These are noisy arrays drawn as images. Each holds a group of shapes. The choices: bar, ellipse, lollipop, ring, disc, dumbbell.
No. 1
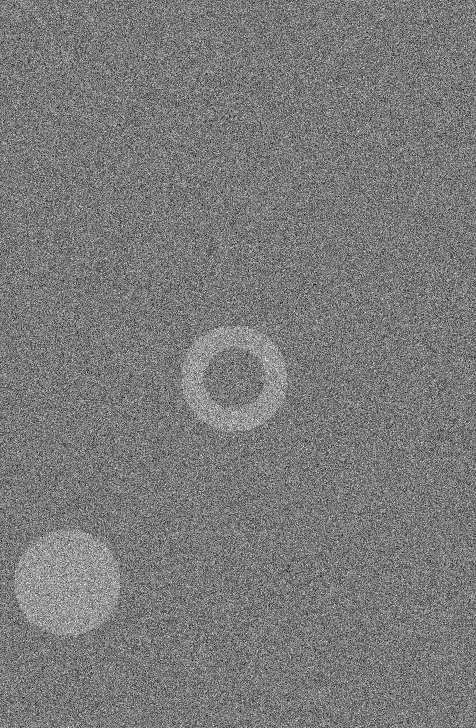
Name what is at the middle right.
nothing
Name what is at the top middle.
nothing
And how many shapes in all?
2
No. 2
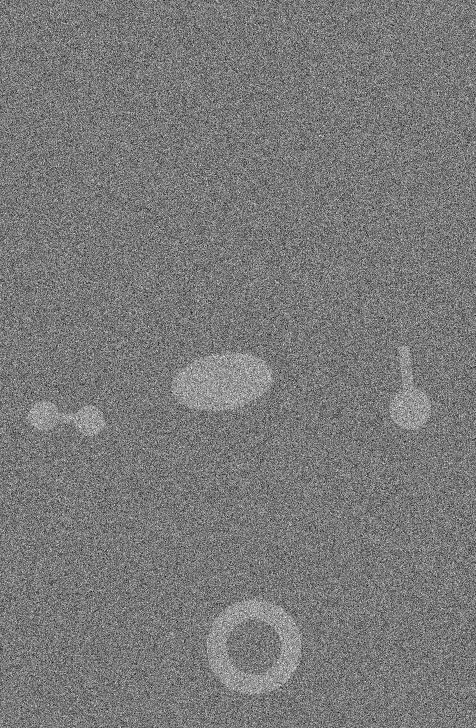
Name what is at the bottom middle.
ring
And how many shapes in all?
4
